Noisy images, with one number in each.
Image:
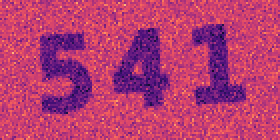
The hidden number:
541
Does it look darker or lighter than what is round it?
darker
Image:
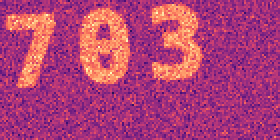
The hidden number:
703
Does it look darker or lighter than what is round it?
lighter
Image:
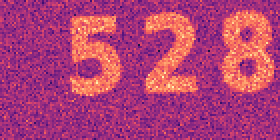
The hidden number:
528
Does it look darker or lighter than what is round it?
lighter
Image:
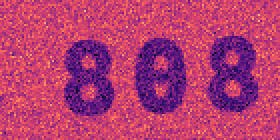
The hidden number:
808
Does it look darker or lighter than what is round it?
darker
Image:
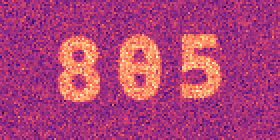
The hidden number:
805
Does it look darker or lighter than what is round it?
lighter
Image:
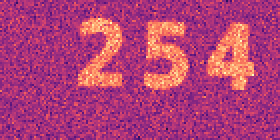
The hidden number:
254
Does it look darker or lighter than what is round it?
lighter
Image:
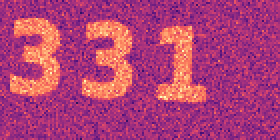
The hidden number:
331
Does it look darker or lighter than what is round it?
lighter
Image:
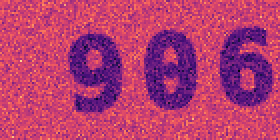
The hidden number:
906
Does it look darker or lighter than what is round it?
darker
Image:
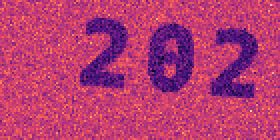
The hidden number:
202
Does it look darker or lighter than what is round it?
darker
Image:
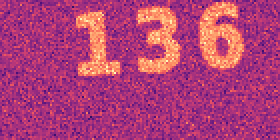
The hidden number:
136
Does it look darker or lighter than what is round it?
lighter
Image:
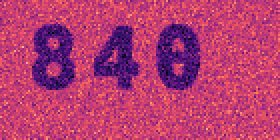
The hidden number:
840
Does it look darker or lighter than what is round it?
darker
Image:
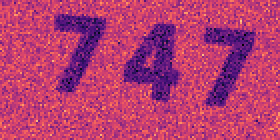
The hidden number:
747
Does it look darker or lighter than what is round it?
darker
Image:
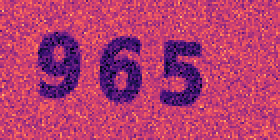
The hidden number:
965
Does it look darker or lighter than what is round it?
darker
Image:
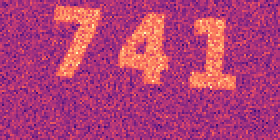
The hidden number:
741
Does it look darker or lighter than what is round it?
lighter
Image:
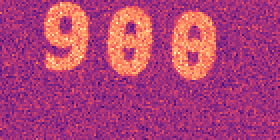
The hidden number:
900
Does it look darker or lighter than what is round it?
lighter
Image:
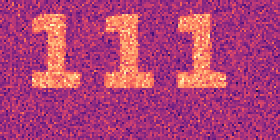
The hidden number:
111
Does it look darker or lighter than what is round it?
lighter
